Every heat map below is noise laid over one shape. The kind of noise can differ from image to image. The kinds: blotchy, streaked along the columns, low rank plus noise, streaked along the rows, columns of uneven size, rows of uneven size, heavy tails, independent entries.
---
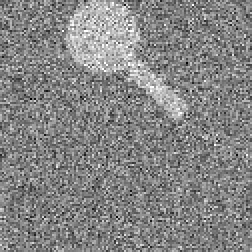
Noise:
low rank plus noise
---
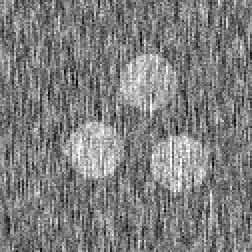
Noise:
streaked along the columns
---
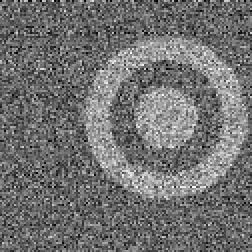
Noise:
rows of uneven size
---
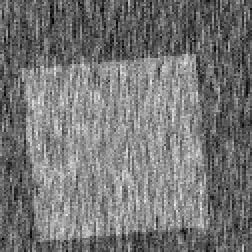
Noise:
streaked along the columns
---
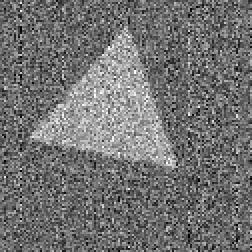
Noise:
columns of uneven size
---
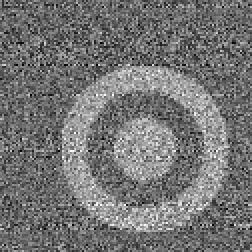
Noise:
rows of uneven size
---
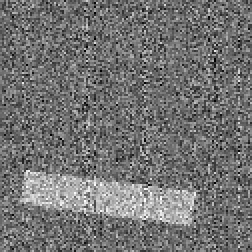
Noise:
columns of uneven size
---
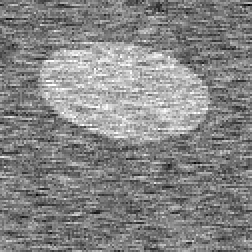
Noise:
streaked along the rows
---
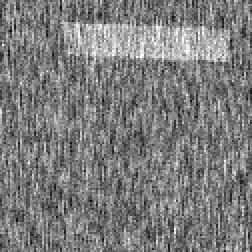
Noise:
streaked along the columns
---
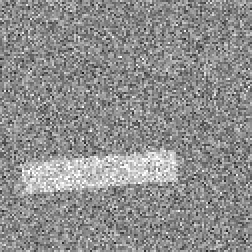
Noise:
independent entries
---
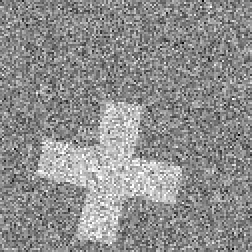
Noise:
independent entries
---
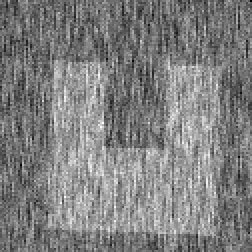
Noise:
streaked along the columns
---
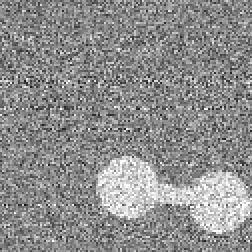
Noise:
rows of uneven size
